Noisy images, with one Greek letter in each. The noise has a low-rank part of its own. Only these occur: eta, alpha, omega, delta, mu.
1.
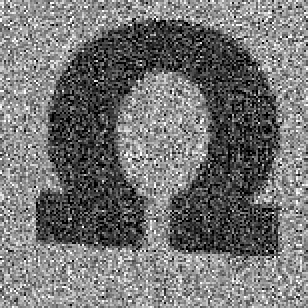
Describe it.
dark omega
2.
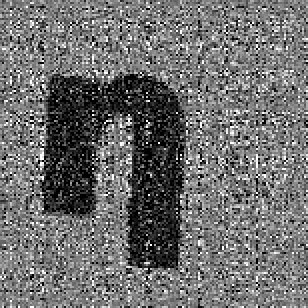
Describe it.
dark eta
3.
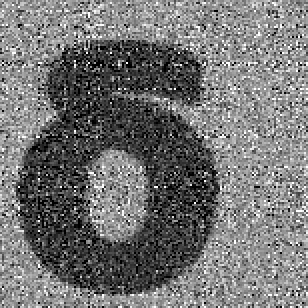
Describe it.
dark delta
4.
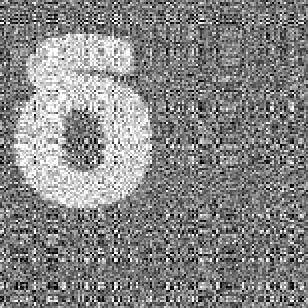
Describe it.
light delta
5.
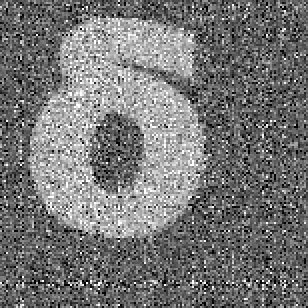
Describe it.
light delta
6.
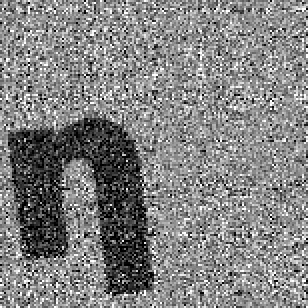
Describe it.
dark eta
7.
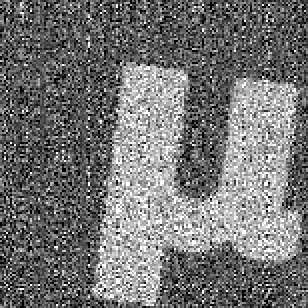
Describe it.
light mu
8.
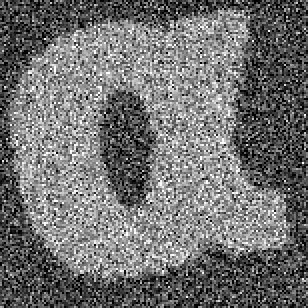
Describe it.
light alpha
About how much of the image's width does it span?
nearly all
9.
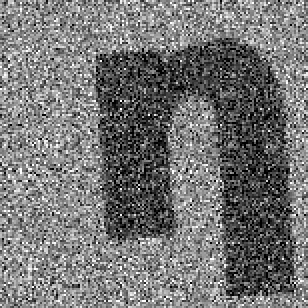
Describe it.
dark eta
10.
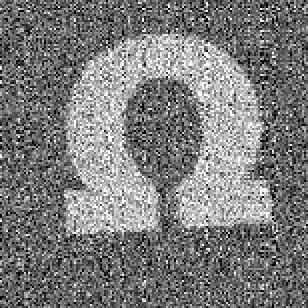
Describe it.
light omega
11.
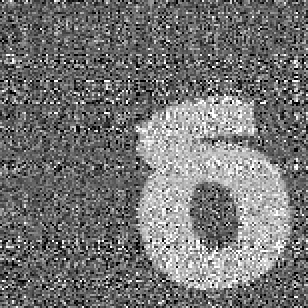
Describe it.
light delta
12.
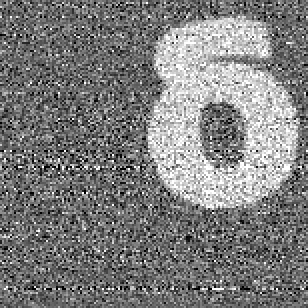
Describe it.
light delta
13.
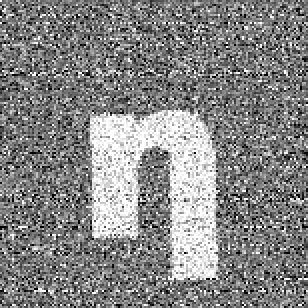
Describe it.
light eta
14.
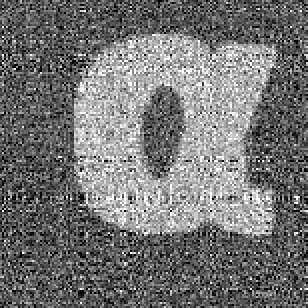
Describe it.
light alpha
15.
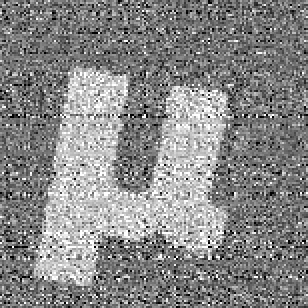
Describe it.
light mu
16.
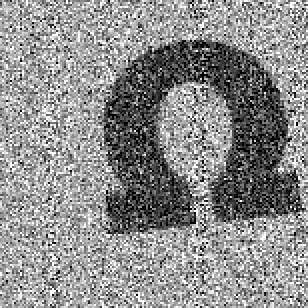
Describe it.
dark omega
